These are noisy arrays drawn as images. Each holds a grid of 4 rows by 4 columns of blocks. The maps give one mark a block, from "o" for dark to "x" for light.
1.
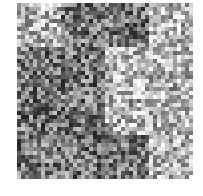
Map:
xoox
ooxx
ooxx
ooox
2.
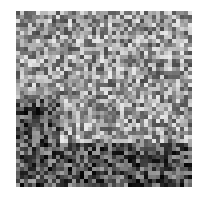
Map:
xxxx
xxxx
oxxx
oooo
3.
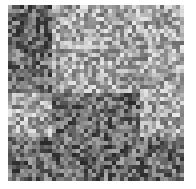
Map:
oxxx
oxxx
xoox
oooo
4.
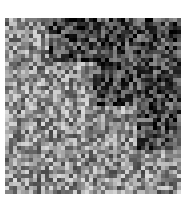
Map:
xooo
xxoo
xxxo
xxxx
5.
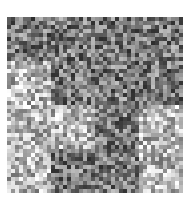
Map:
oooo
xooo
xxox
xoox
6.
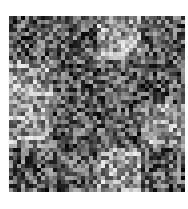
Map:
ooxo
xooo
xoox
ooxo
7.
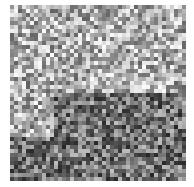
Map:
xxxx
xxxx
xooo
oooo
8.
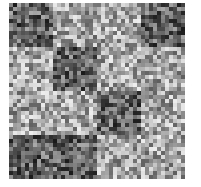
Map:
oxxo
xoxx
xxox
ooxx
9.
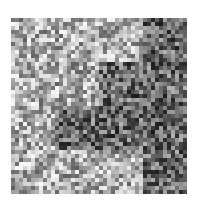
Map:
xxxo
xxoo
xooo
xxxo
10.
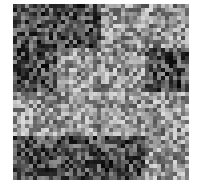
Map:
ooxx
oxxo
xxxx
ooox
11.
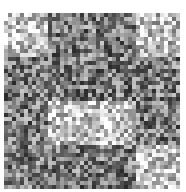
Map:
xoox
oooo
oxxo
ooox
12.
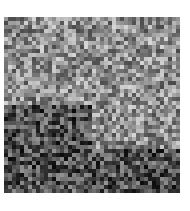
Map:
xxxx
xxxx
ooxx
oooo
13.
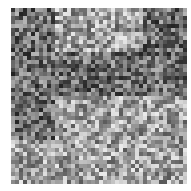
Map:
oxxo
oooo
oxxx
xxxx
